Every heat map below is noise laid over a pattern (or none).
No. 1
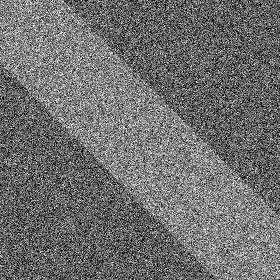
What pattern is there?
a diagonal band
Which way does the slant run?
top left to bottom right
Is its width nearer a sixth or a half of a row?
a half
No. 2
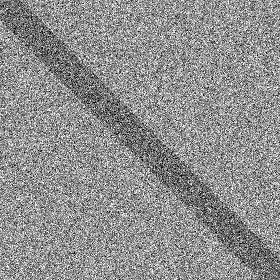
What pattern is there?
a diagonal band
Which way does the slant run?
top left to bottom right
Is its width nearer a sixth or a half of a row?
a sixth
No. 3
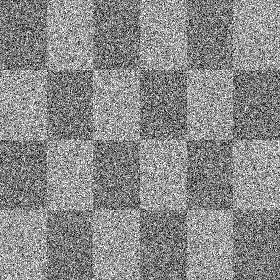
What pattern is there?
a checkerboard
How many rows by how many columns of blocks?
4 by 6
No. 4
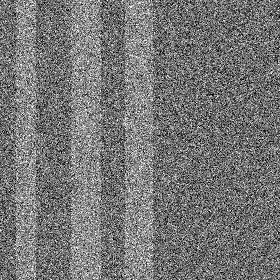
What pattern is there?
bands of columns
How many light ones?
3
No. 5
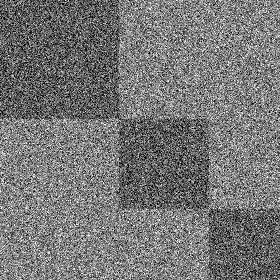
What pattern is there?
blocks along the diagonal
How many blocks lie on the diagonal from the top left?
3
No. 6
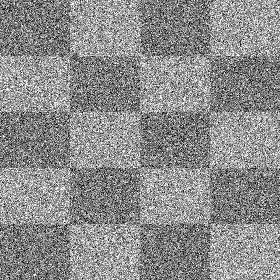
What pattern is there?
a checkerboard
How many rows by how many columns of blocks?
5 by 4
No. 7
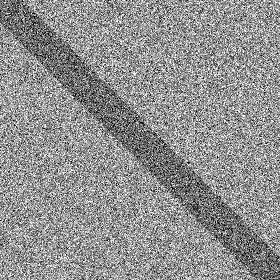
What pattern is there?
a diagonal band
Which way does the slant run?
top left to bottom right
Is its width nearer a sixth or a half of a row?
a sixth
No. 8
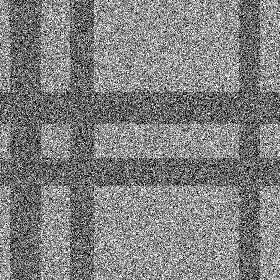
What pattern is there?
bands of rows crossing bands of columns
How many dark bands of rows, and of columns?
2 and 3
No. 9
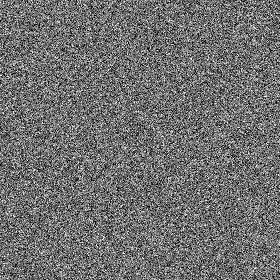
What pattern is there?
only noise
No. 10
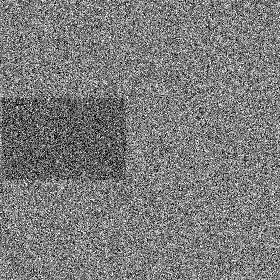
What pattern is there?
one block
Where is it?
middle left
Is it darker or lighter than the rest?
darker
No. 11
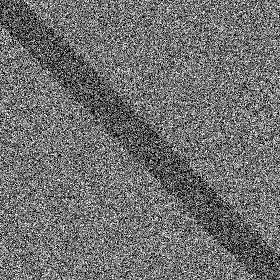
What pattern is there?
a diagonal band
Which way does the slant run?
top left to bottom right
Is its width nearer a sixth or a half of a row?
a sixth
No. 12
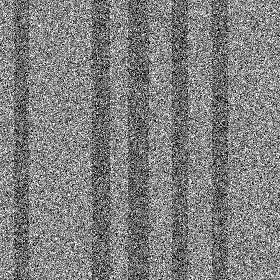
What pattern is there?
bands of columns
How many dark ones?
5
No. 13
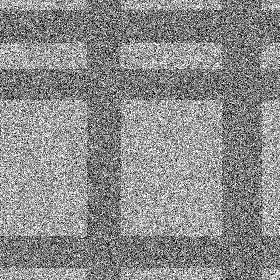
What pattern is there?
bands of rows crossing bands of columns
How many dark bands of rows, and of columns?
3 and 2
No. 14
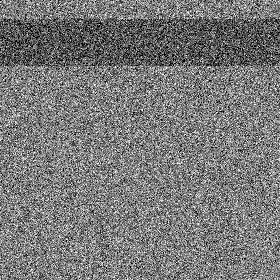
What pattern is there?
one band of rows
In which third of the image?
top
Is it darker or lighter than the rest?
darker
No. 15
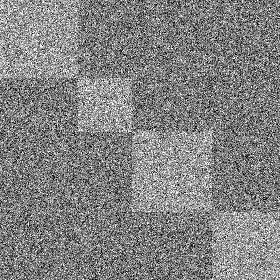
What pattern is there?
blocks along the diagonal
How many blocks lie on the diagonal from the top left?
4
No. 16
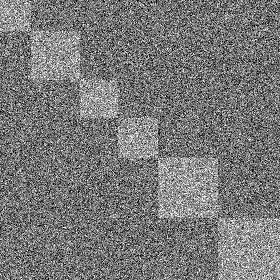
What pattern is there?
blocks along the diagonal
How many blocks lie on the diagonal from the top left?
6
